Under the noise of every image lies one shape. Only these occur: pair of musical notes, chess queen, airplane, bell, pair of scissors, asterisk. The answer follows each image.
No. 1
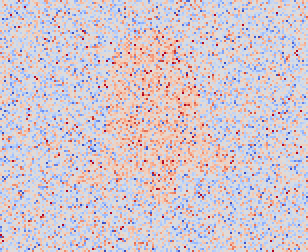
bell
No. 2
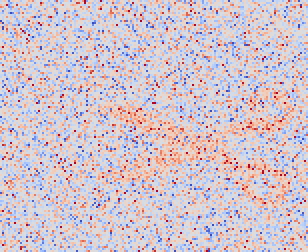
pair of scissors
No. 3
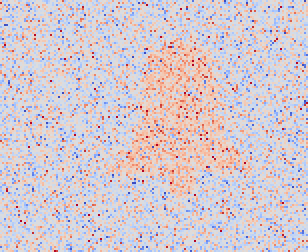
bell
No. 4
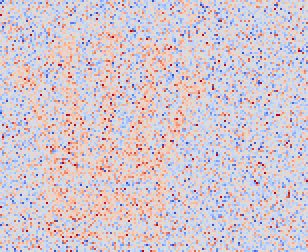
chess queen
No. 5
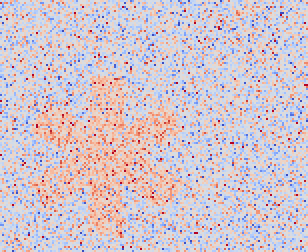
asterisk
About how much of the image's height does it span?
two thirds
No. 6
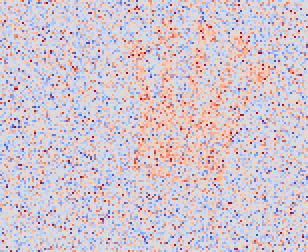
chess queen
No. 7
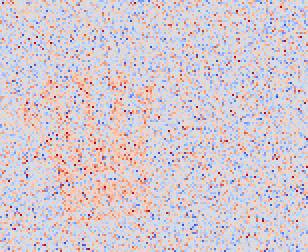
chess queen
